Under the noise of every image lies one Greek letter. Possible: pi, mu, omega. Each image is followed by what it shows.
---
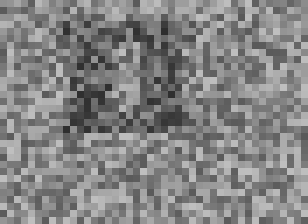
dark pi
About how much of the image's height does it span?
half
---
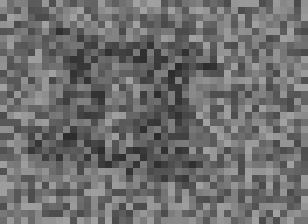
dark pi
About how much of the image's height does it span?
two thirds
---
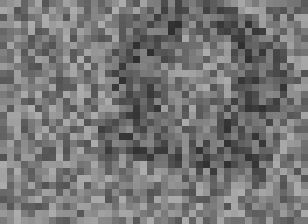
dark omega
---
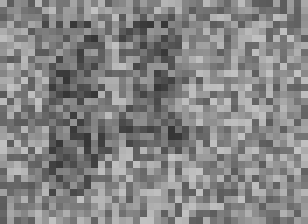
dark mu
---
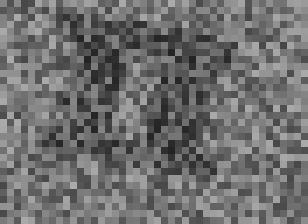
dark pi
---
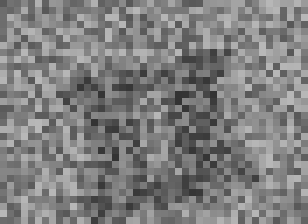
dark pi
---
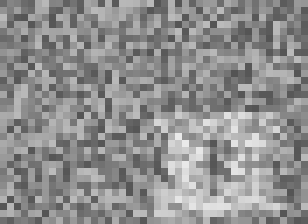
light pi
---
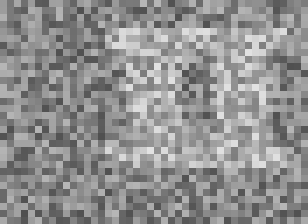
light pi
